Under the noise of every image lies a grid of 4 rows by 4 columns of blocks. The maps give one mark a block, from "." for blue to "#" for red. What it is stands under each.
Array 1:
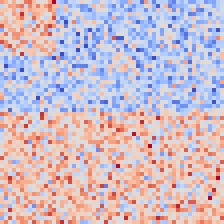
# . . .
. . . .
# # # #
# # # #
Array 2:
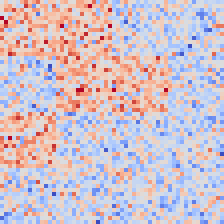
# # . .
. # # .
# . . .
. . . .
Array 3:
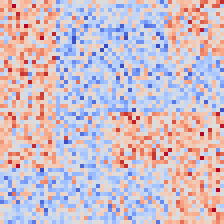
# . . #
# . . .
# . # #
. . . #
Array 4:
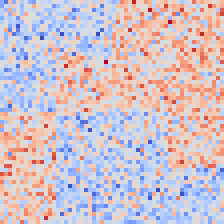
. . # #
. # # #
# . . #
# . . .
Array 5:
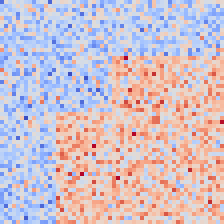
. . . .
. . # #
. # # #
. # # #
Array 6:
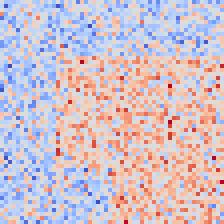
. . . .
. # # #
. # # #
. . # #
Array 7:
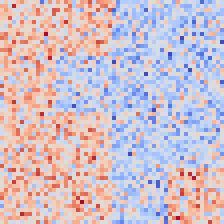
# # . .
# . . .
# # . .
# # . #
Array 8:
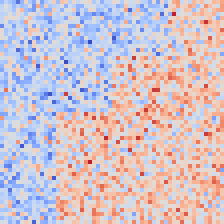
. . . #
. . # #
. # # #
. # # #
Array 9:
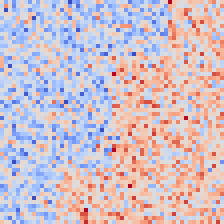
. . . #
. . # #
. . # #
. # # #
